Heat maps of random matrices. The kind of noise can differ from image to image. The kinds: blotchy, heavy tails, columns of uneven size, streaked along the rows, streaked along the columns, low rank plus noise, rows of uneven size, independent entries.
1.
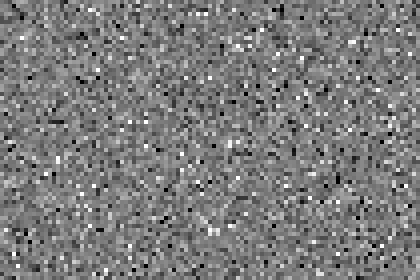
heavy tails
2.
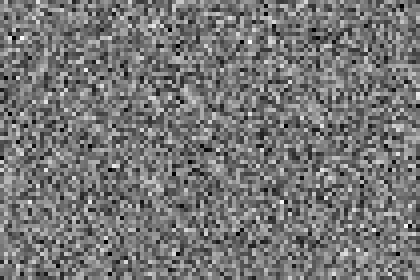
independent entries
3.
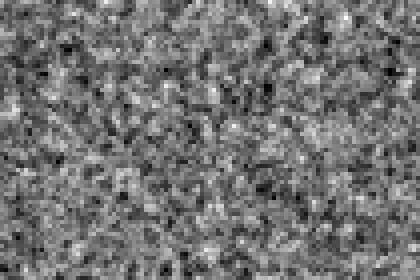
blotchy
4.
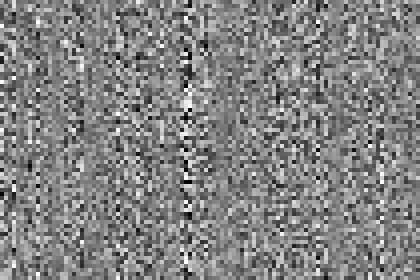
columns of uneven size
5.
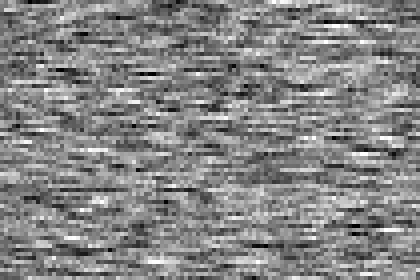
streaked along the rows
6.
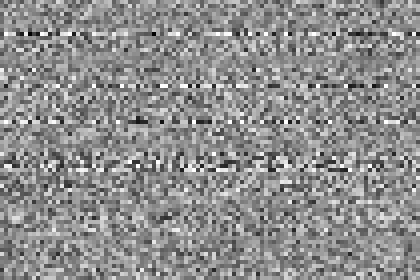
rows of uneven size
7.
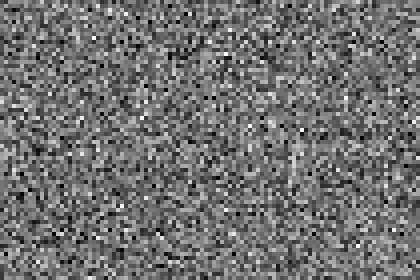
independent entries
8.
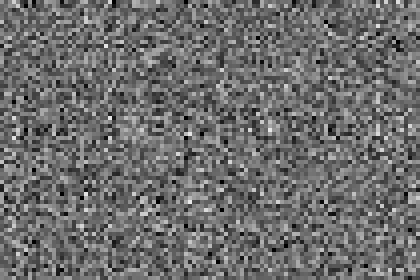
low rank plus noise
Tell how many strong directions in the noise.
three or four
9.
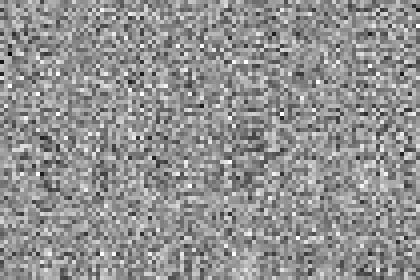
low rank plus noise
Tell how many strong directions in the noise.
one
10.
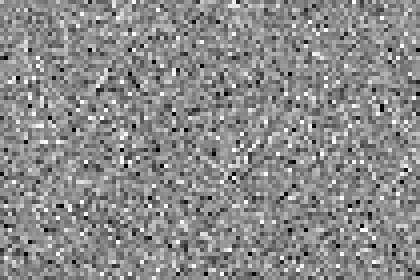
heavy tails
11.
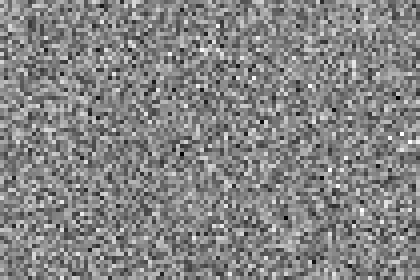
independent entries
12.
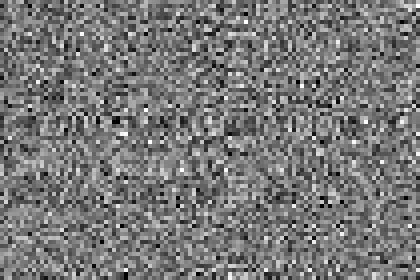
low rank plus noise
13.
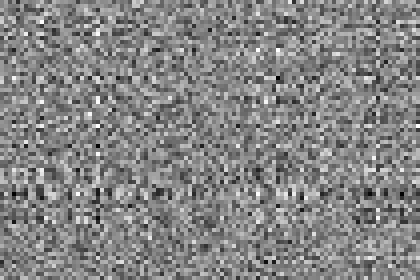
low rank plus noise
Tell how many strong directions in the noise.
one
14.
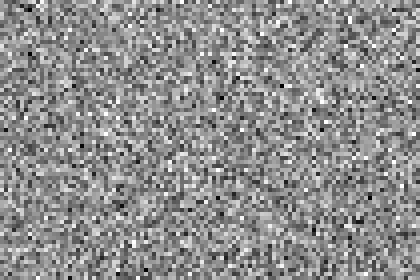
independent entries
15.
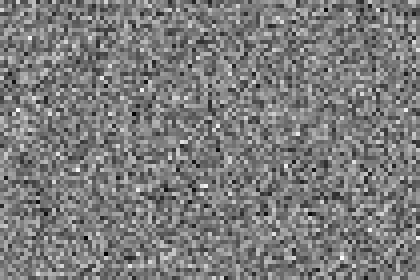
independent entries
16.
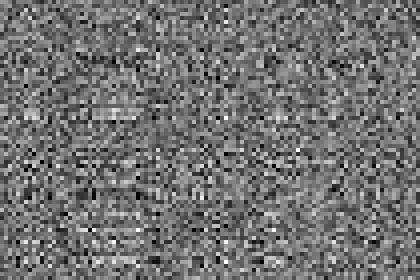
low rank plus noise
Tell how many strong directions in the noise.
two
